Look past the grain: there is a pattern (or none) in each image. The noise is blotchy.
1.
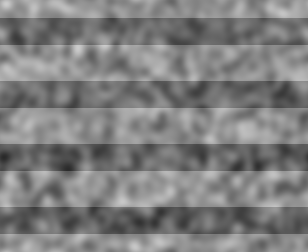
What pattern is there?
horizontal stripes
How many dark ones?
4
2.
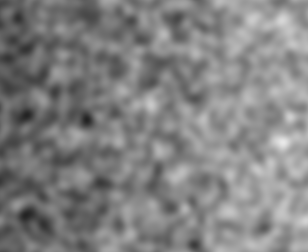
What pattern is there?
a smooth slope
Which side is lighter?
right
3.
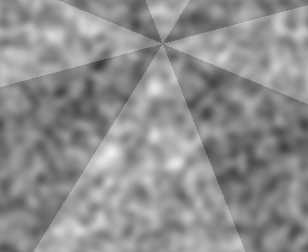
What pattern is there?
spokes from one point
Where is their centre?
top middle
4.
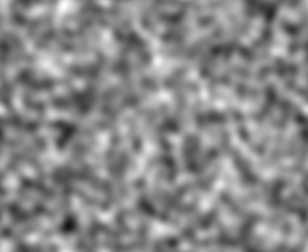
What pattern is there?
only noise
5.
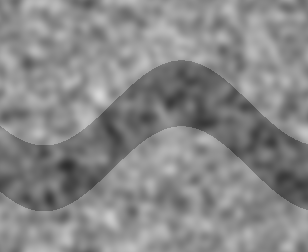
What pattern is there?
a wavy band
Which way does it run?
left to right
